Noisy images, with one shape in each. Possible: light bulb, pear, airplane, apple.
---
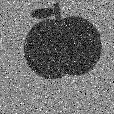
apple
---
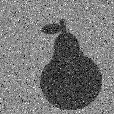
pear
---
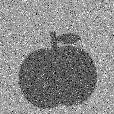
apple
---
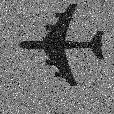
airplane
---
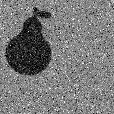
pear
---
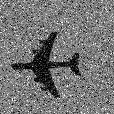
airplane
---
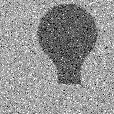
light bulb
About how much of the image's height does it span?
two thirds
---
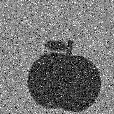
apple
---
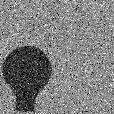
light bulb
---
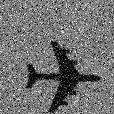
airplane
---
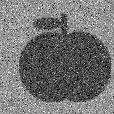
apple
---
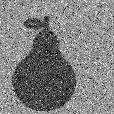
pear
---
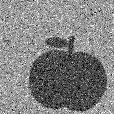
apple
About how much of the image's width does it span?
two thirds
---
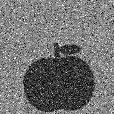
apple
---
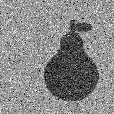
pear
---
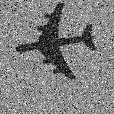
airplane
